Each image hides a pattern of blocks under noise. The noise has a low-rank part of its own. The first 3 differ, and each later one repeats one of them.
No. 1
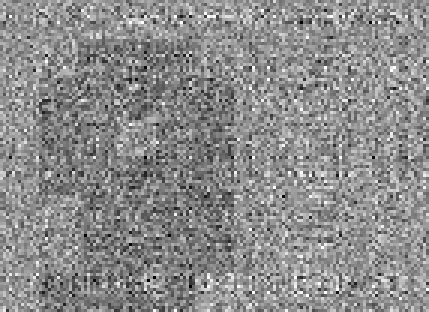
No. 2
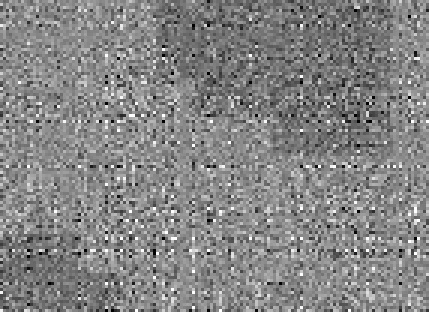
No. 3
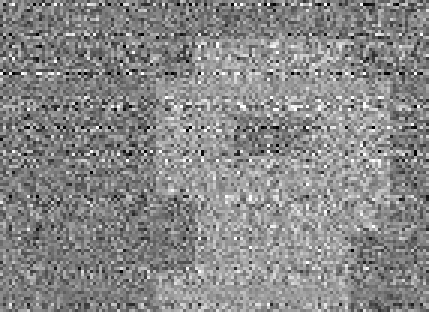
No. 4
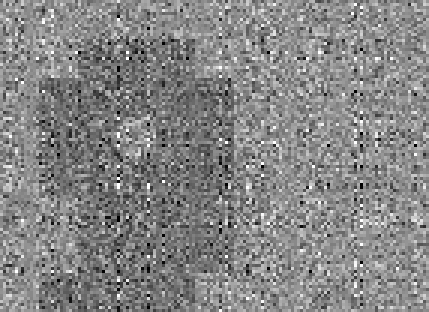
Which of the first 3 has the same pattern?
1
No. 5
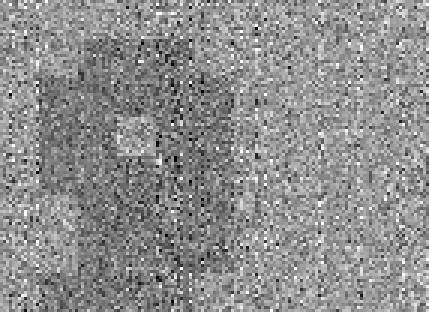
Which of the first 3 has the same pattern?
1
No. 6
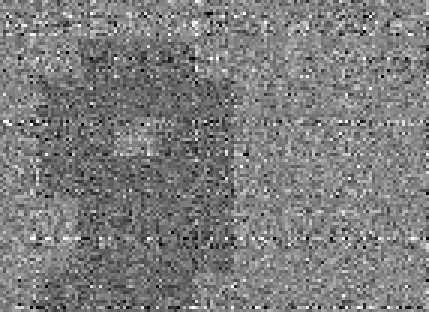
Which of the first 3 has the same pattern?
1
